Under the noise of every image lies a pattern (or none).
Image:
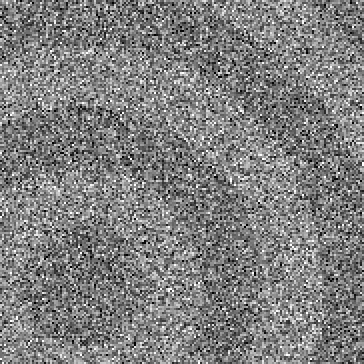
rings round one point
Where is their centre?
bottom left
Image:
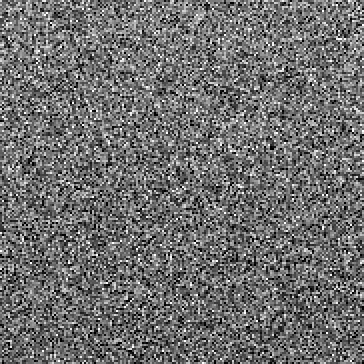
a smooth slope
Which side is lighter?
top
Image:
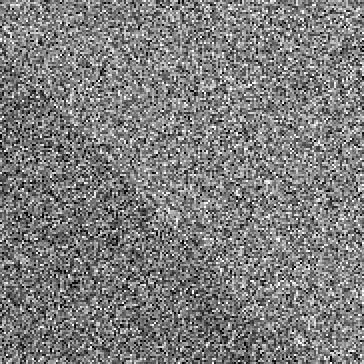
a sharp edge
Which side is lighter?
top right
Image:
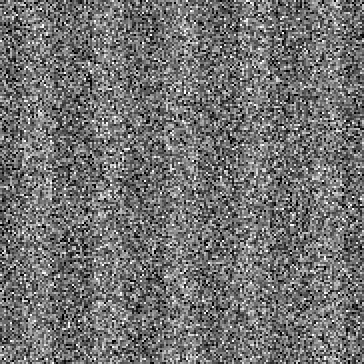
vertical stripes
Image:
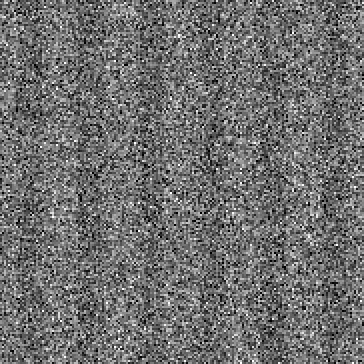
vertical stripes
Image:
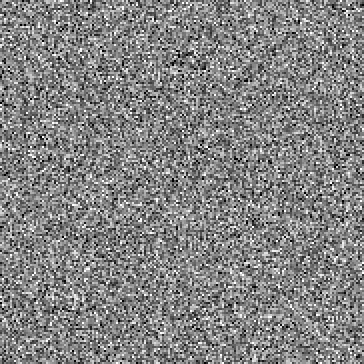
only noise
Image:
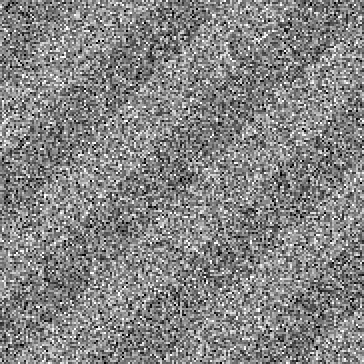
diagonal stripes
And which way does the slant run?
bottom left to top right
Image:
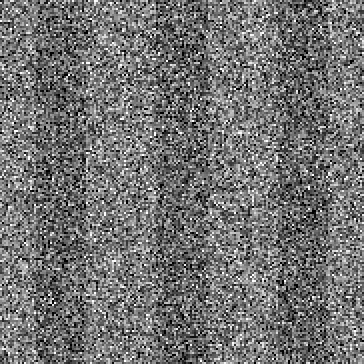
vertical stripes
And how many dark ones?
3
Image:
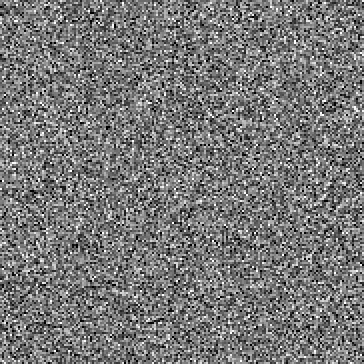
only noise
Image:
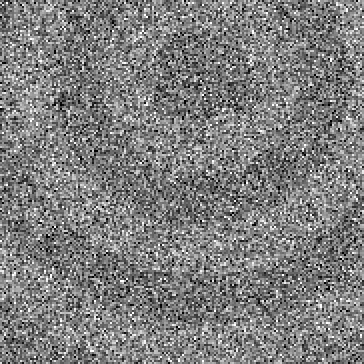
rings round one point
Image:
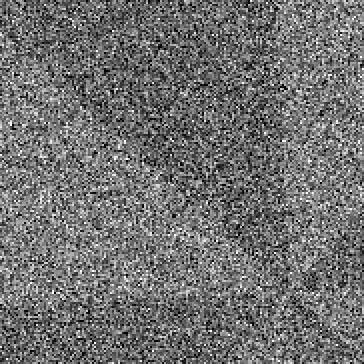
spokes from one point
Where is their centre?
bottom right
